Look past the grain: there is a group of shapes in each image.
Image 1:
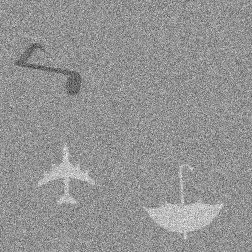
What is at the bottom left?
airplane
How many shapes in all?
3
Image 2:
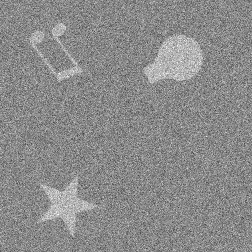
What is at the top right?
light bulb
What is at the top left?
pair of musical notes
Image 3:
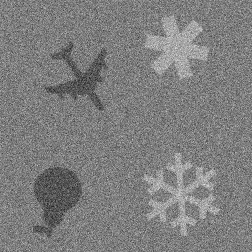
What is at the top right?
asterisk
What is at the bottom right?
snowflake
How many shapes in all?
4
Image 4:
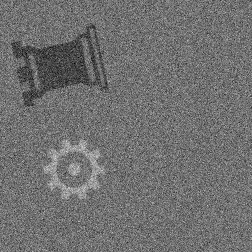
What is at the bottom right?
nothing
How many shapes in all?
2
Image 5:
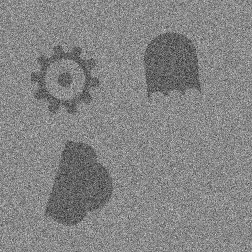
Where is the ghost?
top right
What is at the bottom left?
cloud
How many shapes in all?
3
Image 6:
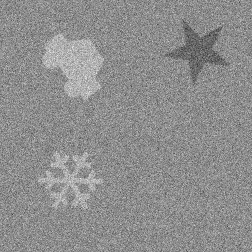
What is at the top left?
car
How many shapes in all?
3
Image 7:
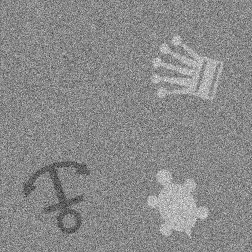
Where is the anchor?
bottom left
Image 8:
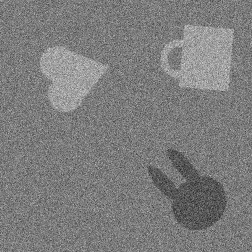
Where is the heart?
top left
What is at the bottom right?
rabbit's head
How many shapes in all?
3
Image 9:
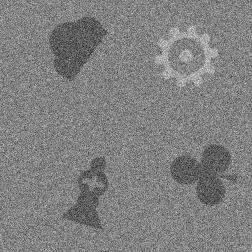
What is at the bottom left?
chess bishop
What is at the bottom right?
club
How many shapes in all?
4
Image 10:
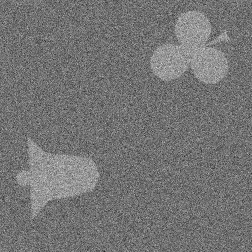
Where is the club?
top right
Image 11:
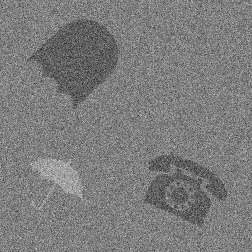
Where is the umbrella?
bottom left
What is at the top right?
nothing
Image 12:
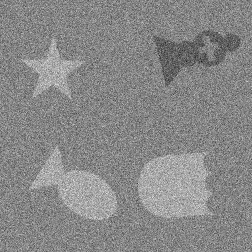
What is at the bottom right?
ghost
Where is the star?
top left
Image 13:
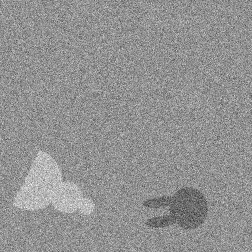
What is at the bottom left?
chess pawn
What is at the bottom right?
rabbit's head
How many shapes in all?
2
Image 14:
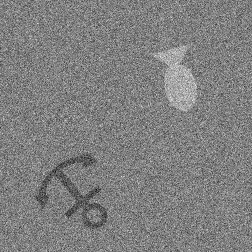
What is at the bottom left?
anchor
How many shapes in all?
2
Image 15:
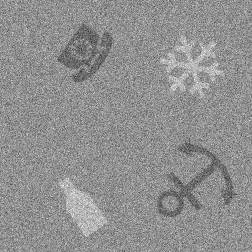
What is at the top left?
telephone
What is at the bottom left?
bottle
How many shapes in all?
4
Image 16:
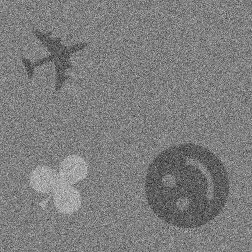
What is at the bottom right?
smiling face
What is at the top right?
nothing
